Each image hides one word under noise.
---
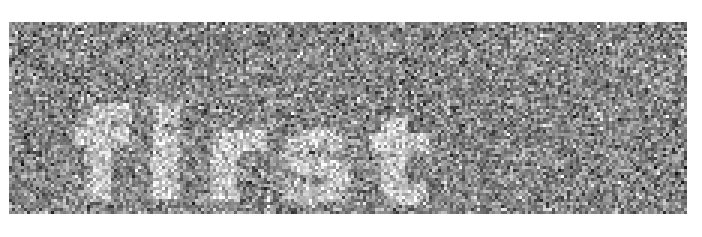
first
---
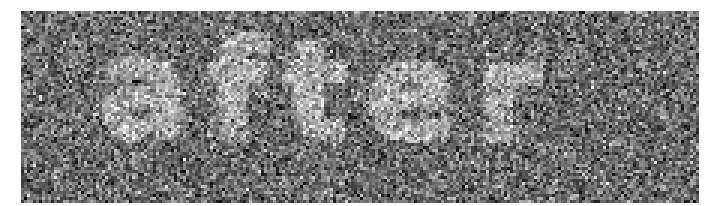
after
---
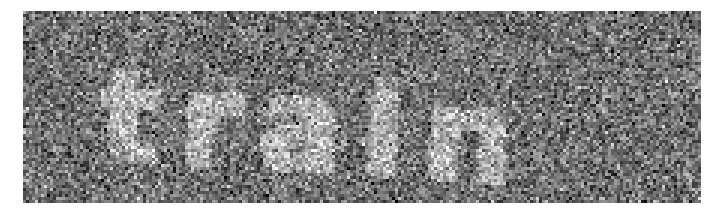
train
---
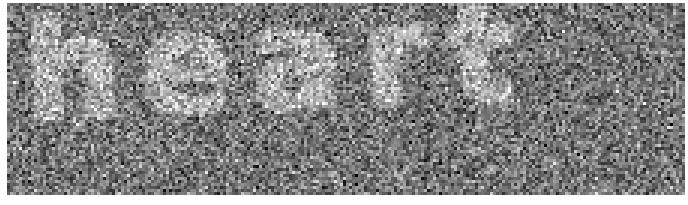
heart
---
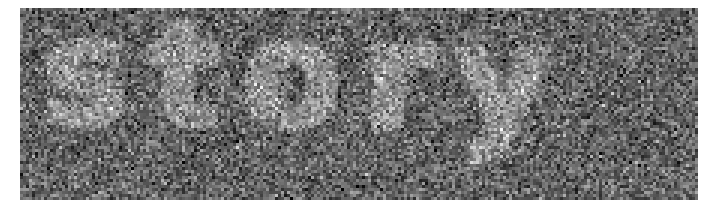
story
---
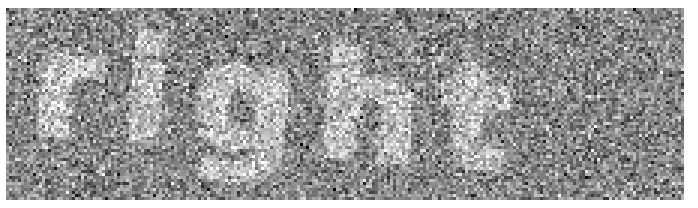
right
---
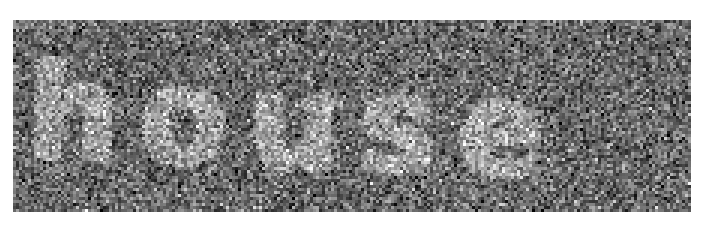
house
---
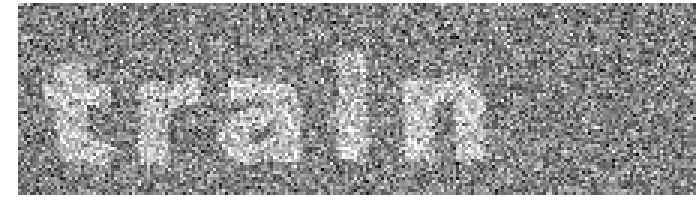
train
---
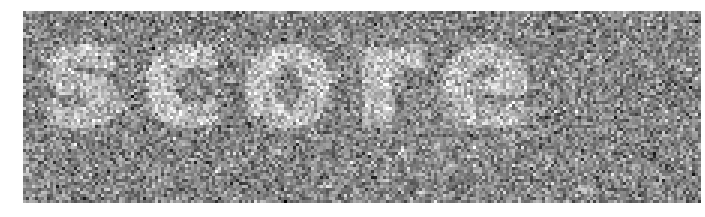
score
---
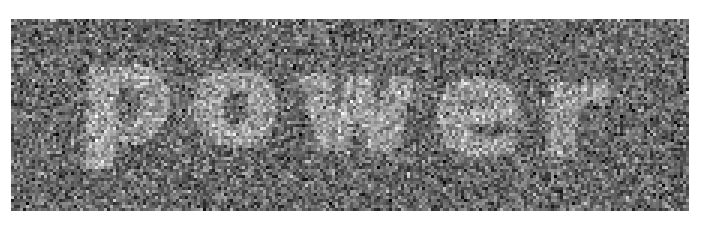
power
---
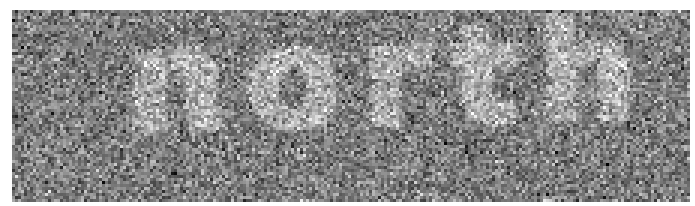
north
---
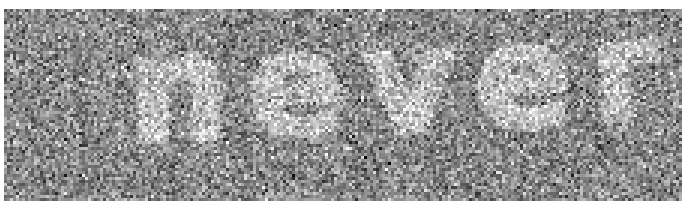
never
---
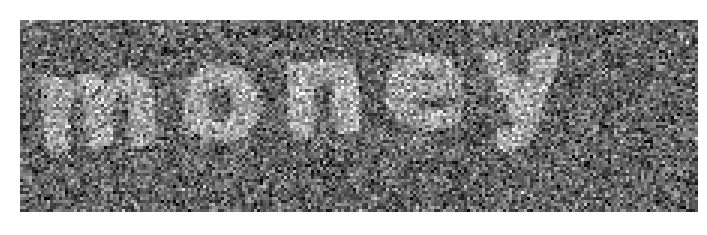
money
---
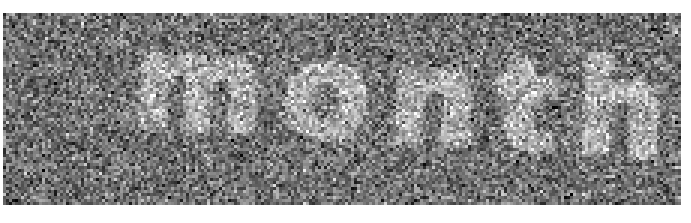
month
